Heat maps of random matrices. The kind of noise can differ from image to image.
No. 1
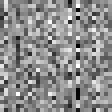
columns of uneven size
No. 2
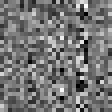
columns of uneven size
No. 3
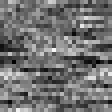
streaked along the rows
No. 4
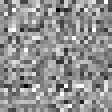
low rank plus noise
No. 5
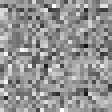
low rank plus noise
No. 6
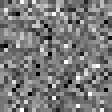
heavy tails
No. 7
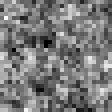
blotchy
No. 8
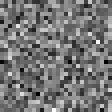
independent entries
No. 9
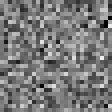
low rank plus noise
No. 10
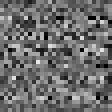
rows of uneven size
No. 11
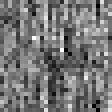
streaked along the columns
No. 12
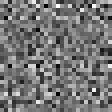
low rank plus noise
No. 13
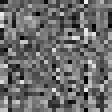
low rank plus noise
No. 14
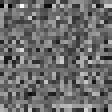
rows of uneven size
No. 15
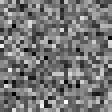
independent entries
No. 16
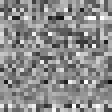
rows of uneven size
